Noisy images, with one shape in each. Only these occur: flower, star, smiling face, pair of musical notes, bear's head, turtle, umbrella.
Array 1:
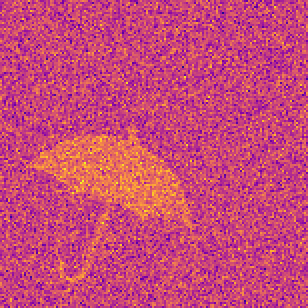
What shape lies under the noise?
umbrella
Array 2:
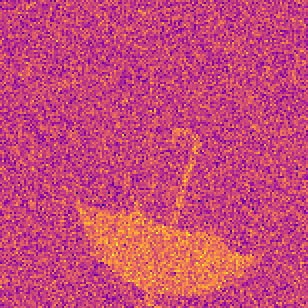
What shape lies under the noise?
umbrella
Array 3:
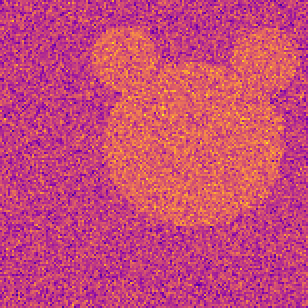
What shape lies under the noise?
bear's head
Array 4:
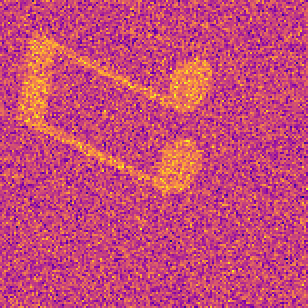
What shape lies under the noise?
pair of musical notes
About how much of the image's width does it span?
two thirds
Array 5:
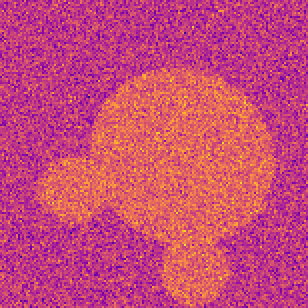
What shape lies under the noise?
bear's head
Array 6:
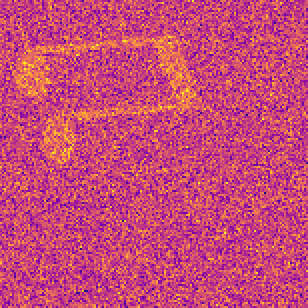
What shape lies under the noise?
pair of musical notes
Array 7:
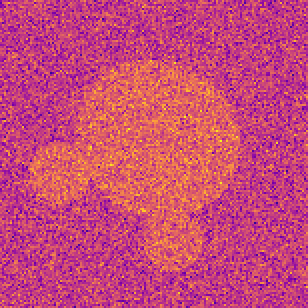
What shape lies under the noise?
bear's head
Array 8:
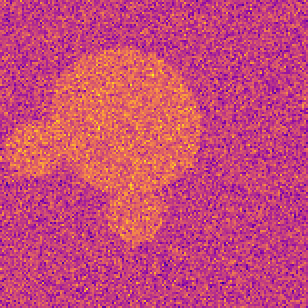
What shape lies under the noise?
bear's head
